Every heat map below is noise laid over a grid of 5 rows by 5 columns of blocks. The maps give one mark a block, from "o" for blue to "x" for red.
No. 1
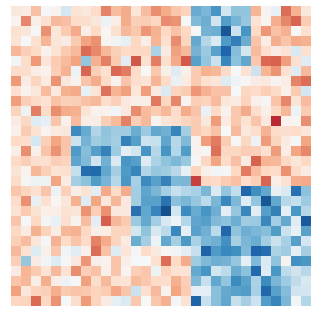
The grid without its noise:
x x x o x
x x x x x
x o o x x
x x o o o
x x x o o
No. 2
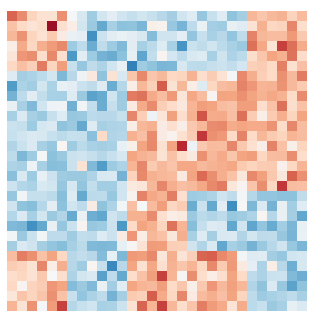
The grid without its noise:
x o o o x
o o x x x
o o x x x
o o x o o
x o x x o
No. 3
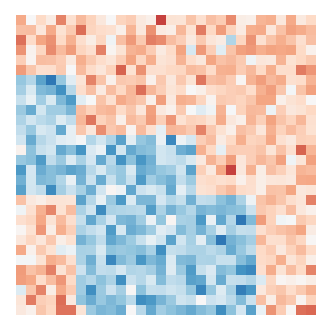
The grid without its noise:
x x x x x
o x x x x
o o o x x
x o o o x
x o o o x
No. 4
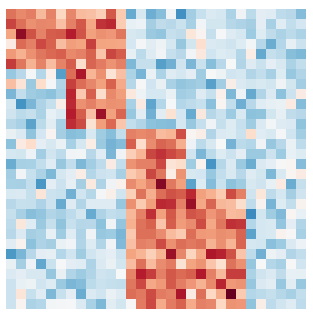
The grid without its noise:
x x o o o
o x o o o
o o x o o
o o x x o
o o x x o
